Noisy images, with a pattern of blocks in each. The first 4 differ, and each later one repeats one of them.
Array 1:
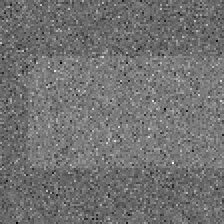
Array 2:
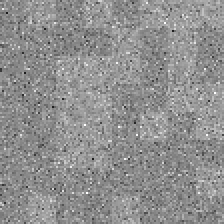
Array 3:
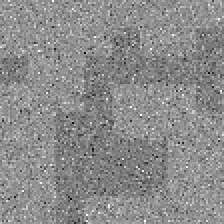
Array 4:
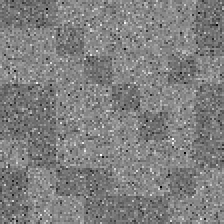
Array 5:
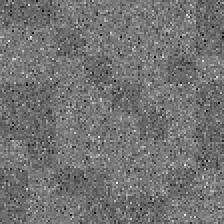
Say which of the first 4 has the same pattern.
4
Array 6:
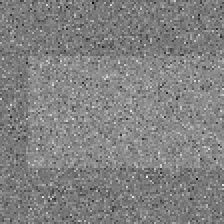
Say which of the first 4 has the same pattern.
1
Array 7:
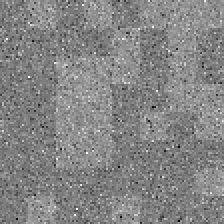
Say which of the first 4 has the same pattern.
2
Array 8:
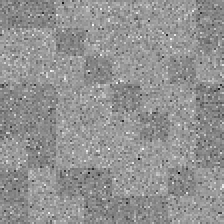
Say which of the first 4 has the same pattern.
4
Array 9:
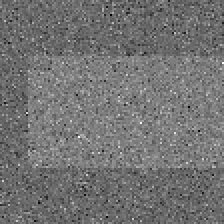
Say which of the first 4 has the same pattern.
1
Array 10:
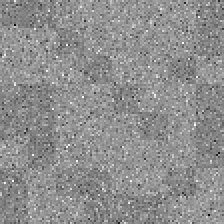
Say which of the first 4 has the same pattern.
4
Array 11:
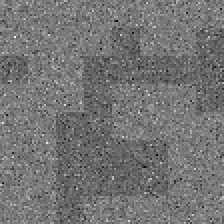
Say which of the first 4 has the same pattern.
3
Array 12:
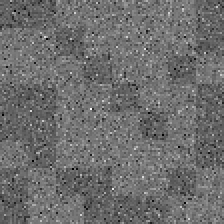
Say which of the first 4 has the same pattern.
4
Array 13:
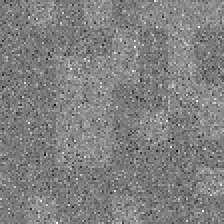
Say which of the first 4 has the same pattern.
2
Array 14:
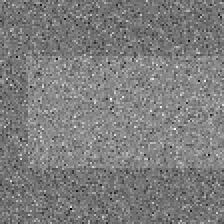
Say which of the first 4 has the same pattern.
1
